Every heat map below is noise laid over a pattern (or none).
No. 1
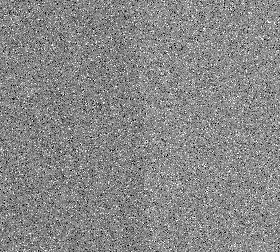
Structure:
a sharp edge
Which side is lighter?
right
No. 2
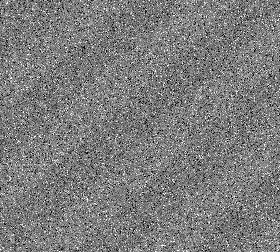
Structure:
diagonal stripes
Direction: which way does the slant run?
bottom left to top right
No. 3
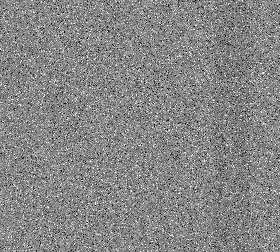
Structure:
one vertical stripe
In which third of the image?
right
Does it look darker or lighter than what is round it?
darker
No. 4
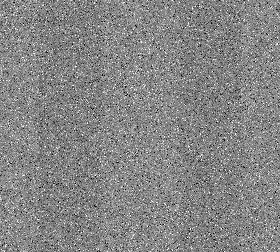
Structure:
vertical stripes
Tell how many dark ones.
2
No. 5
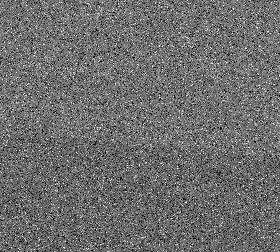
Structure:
a sharp edge
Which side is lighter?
top
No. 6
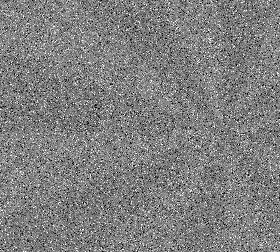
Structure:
spokes from one point
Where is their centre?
middle right
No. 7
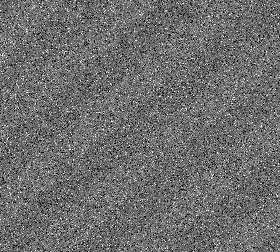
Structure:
diagonal stripes
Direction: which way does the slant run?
bottom left to top right
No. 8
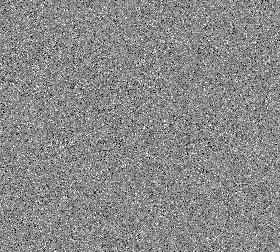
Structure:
only noise
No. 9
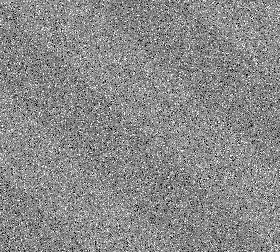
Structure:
diagonal stripes
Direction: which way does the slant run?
top left to bottom right
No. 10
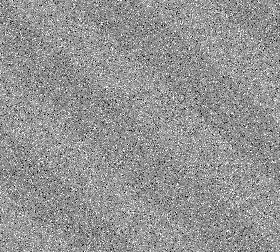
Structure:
diagonal stripes
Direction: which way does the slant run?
top left to bottom right
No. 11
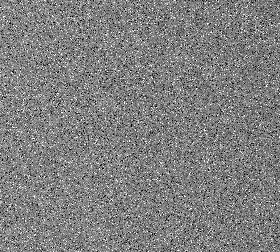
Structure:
a smooth slope
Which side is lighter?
left
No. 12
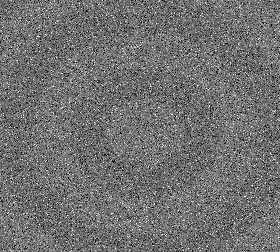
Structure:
rings round one point
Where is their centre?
centre
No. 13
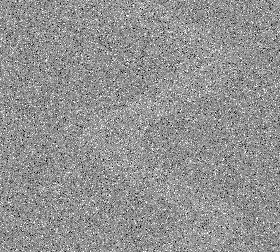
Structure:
a wavy band
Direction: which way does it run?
top to bottom
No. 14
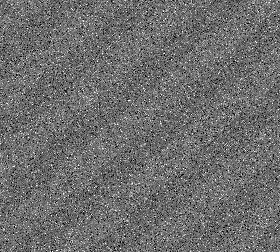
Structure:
diagonal stripes
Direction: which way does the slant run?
bottom left to top right
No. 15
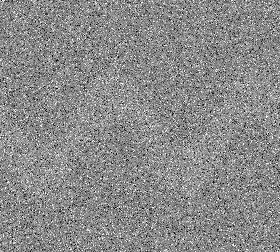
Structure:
a wavy band
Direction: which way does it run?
left to right
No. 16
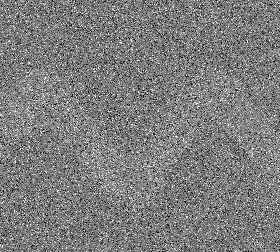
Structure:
a wavy band
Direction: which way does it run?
left to right
